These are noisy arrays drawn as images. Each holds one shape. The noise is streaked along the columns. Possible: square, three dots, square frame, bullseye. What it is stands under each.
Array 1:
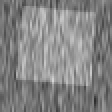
square
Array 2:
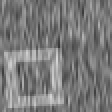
square frame
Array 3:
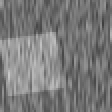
square
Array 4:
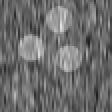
three dots
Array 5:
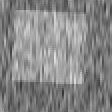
square
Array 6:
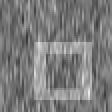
square frame
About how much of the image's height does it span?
half
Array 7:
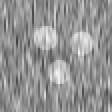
three dots
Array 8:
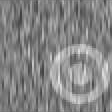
bullseye
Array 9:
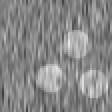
three dots
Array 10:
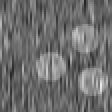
three dots
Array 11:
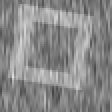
square frame
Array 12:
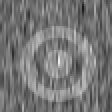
bullseye
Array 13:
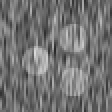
three dots
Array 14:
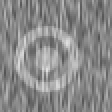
bullseye
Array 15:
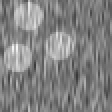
three dots
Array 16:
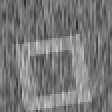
square frame
